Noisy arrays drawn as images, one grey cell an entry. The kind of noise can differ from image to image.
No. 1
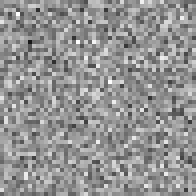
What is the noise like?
independent entries
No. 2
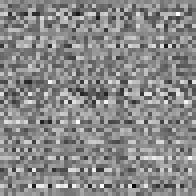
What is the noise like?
rows of uneven size
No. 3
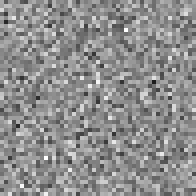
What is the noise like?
independent entries
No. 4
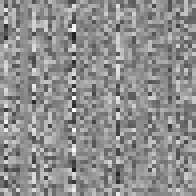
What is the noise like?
columns of uneven size
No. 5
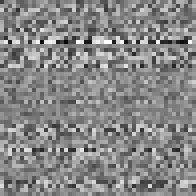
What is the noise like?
rows of uneven size
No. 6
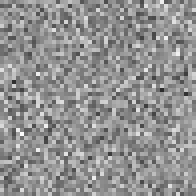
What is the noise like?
independent entries
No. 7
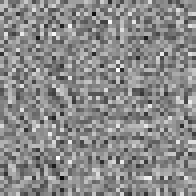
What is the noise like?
low rank plus noise
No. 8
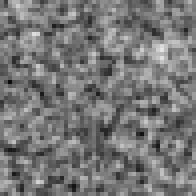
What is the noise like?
blotchy
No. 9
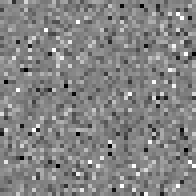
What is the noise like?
heavy tails
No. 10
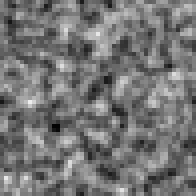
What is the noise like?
blotchy
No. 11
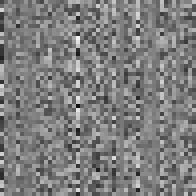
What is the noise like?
columns of uneven size
